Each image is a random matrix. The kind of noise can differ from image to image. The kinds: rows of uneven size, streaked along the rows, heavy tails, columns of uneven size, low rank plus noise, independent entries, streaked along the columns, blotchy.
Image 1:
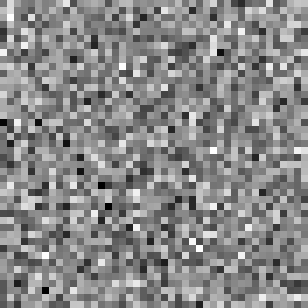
independent entries
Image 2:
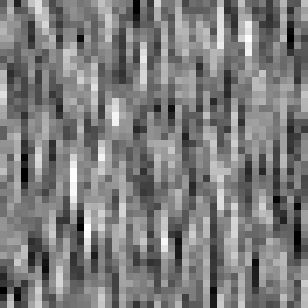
streaked along the columns
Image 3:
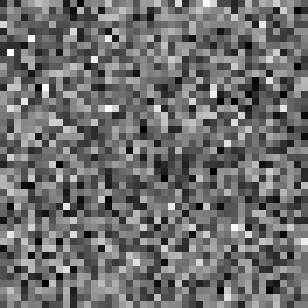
independent entries
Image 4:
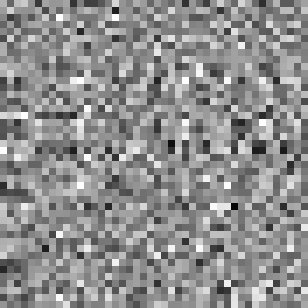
low rank plus noise
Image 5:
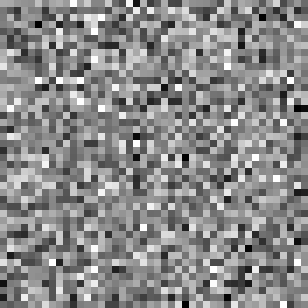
low rank plus noise
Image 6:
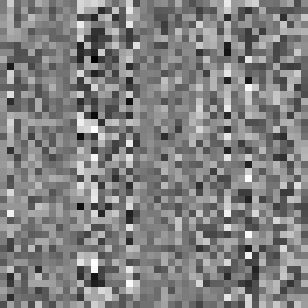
columns of uneven size
